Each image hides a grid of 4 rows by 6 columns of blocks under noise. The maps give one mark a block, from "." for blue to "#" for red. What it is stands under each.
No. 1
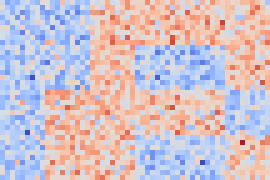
. . # # # #
. . # . . #
. # # # # .
. # # . . #
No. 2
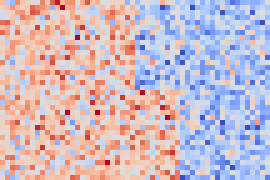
# # # . . .
# # # . . .
# # # # . .
# # # # . .
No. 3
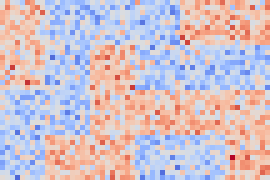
# . . . # #
# . # . . .
. . # # # #
. # # . . #
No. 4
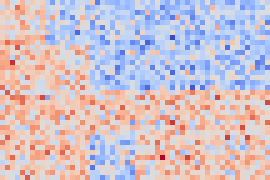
# . . . . .
# # . . . .
# # # # # #
# # . # # #
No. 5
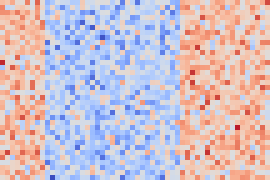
# . . . # #
# . . . # #
# . . . # #
# . . . # #
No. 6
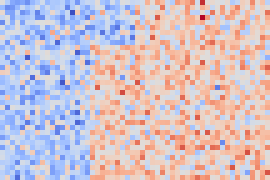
. . . # # #
. . # # # #
. . # # # #
. . # # # #
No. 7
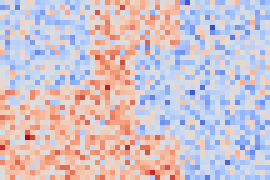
. . # # . .
. . # . . .
# # # . . .
# # # # . .
